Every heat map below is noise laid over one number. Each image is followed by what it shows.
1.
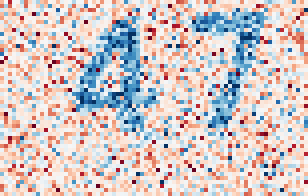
47
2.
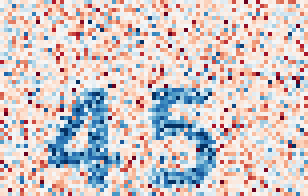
45
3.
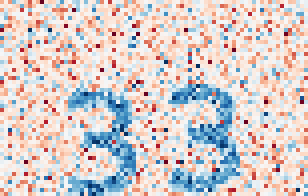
33
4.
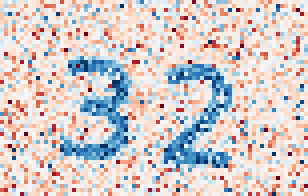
32
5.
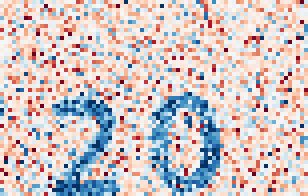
20
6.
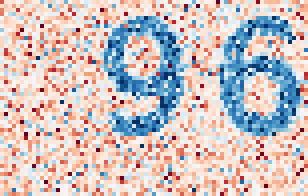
96
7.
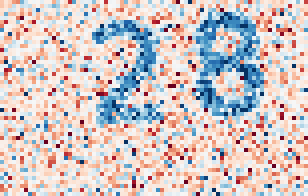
28
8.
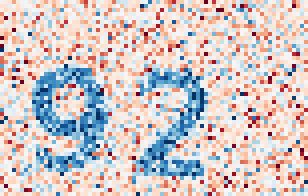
92
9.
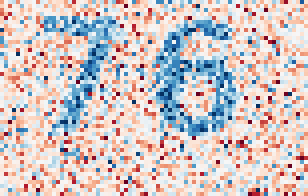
76
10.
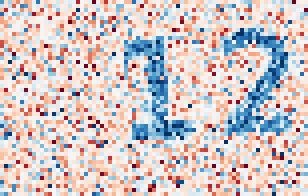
12
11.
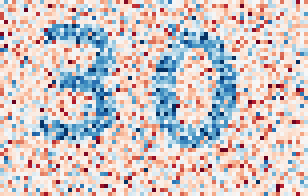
30
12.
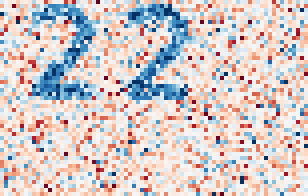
22
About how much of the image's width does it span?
half
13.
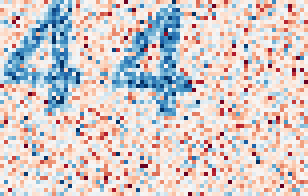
44
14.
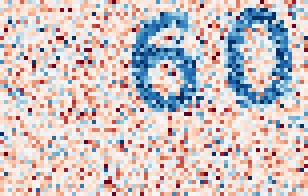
60
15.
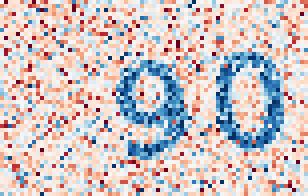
90
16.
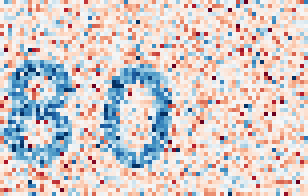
80
